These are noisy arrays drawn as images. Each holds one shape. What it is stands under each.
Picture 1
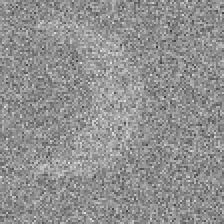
crescent
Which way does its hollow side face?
left
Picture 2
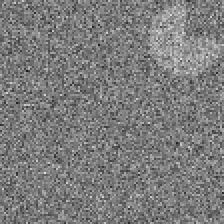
disc with a wedge cut out
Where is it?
top right
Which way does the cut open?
up and right
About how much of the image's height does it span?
a third
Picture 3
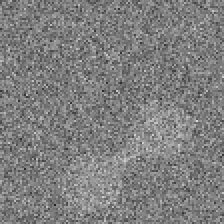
dumbbell
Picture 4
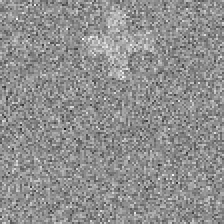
cross
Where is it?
top middle
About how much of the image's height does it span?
a third
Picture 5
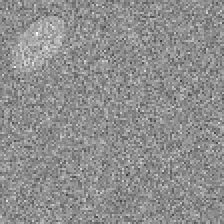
ellipse
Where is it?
top left
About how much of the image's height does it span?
a quarter
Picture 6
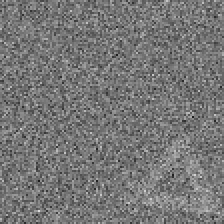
triangle frame
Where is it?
bottom right
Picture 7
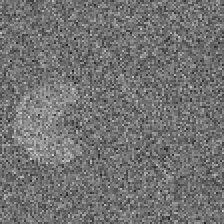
disc with a wedge cut out
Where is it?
middle left
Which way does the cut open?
right
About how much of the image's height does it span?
a third
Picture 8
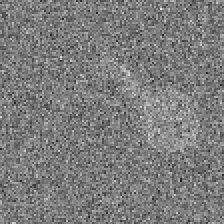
lollipop
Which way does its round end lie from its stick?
down and right
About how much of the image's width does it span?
half
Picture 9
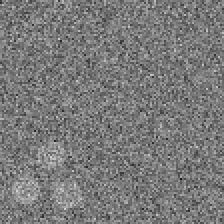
three dots
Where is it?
bottom left
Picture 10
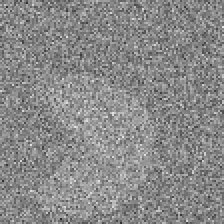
disc with a wedge cut out
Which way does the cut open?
left
